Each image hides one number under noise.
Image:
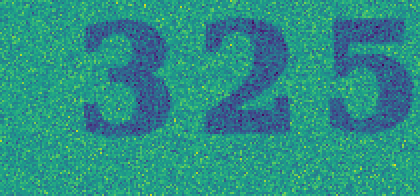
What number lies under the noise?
325
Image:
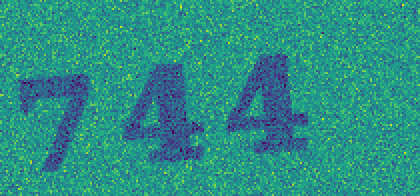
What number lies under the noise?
744
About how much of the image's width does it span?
two thirds
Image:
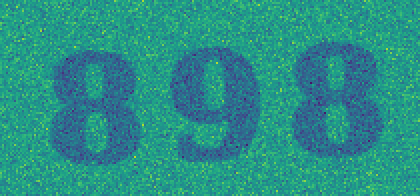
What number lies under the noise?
898
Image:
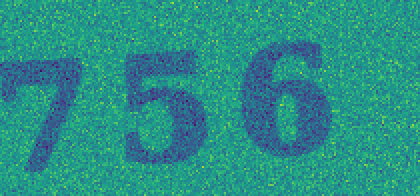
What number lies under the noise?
756
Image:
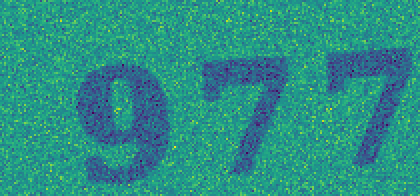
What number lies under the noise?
977
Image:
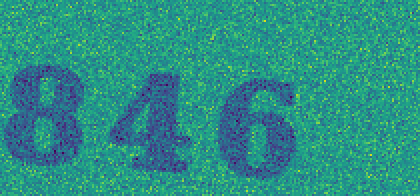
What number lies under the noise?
846
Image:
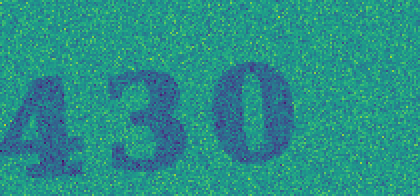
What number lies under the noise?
430
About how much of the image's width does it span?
two thirds
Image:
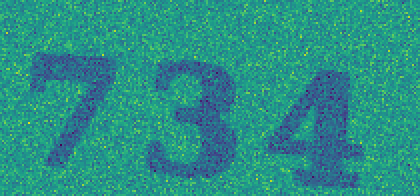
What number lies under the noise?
734
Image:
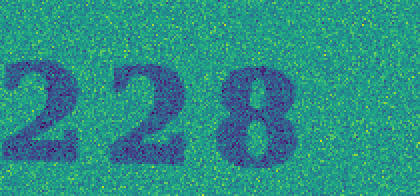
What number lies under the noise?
228
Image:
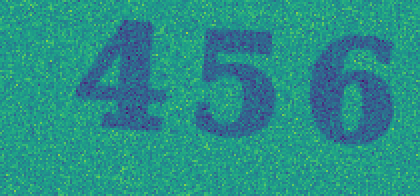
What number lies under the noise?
456
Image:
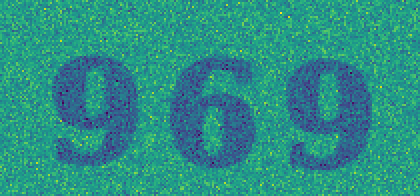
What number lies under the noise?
969
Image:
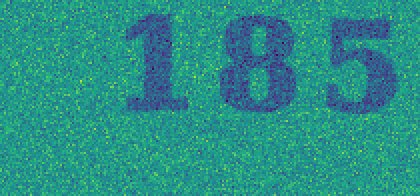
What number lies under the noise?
185
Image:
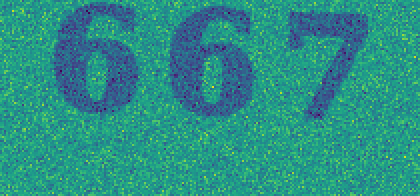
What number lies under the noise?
667
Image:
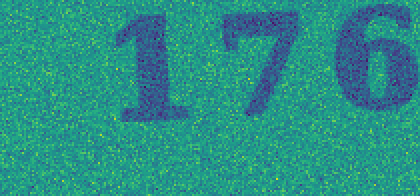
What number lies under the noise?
176
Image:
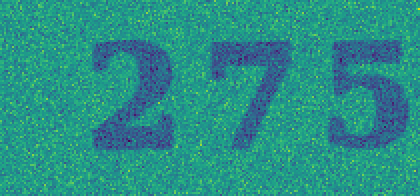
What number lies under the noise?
275
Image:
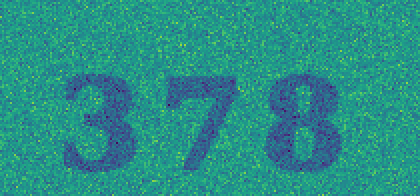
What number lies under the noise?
378
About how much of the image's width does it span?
two thirds
